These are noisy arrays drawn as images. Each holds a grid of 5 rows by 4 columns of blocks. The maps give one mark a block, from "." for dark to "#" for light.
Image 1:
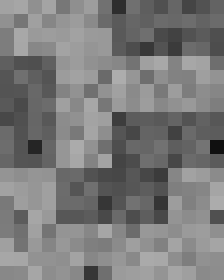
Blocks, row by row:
# # . .
. # # #
. # . .
# . . #
# # # #
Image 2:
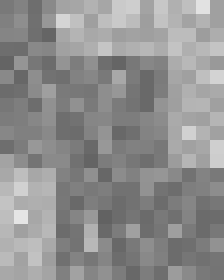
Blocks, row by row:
. # # #
. . . #
. . . #
# . . .
# . . .
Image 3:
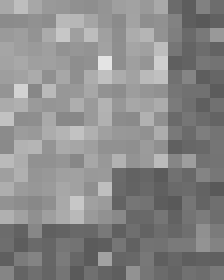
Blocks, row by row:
# # # .
# # # .
# # # .
# # . .
. . . .
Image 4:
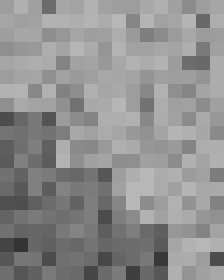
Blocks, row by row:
# # # #
# # # #
. # # #
. . # #
. . . #
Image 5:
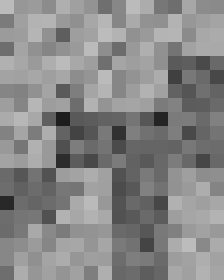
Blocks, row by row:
# # # #
# # # .
# . . .
. # . #
# # . #
